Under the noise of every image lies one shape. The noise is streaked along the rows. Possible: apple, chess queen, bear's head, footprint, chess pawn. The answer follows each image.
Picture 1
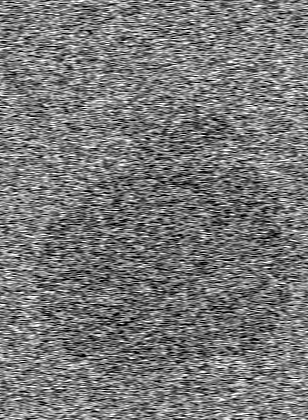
apple
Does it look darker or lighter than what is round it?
darker
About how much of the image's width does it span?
nearly all
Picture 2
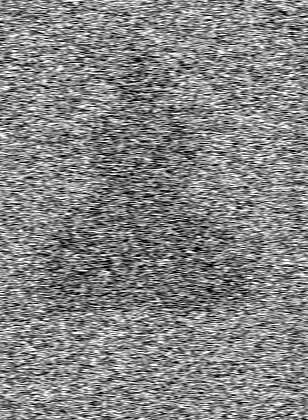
chess pawn
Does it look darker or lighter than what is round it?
darker
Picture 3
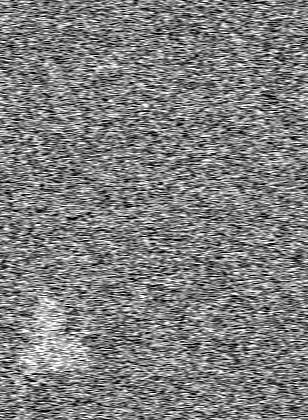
chess pawn
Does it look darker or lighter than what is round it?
lighter
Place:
bottom left
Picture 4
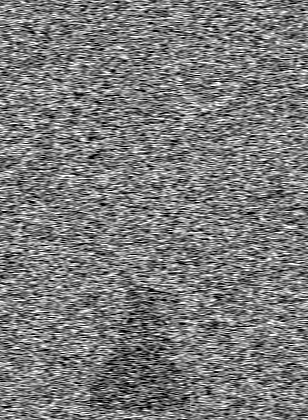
chess pawn
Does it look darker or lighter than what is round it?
darker
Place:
bottom middle
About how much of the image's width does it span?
a third
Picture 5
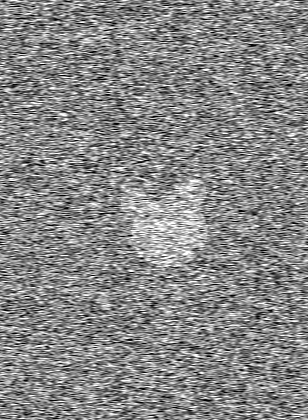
bear's head
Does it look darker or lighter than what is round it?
lighter
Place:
centre
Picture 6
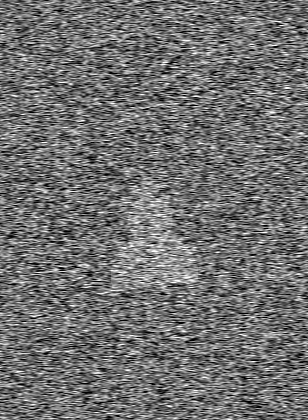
chess pawn
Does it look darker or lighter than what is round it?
lighter
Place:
centre
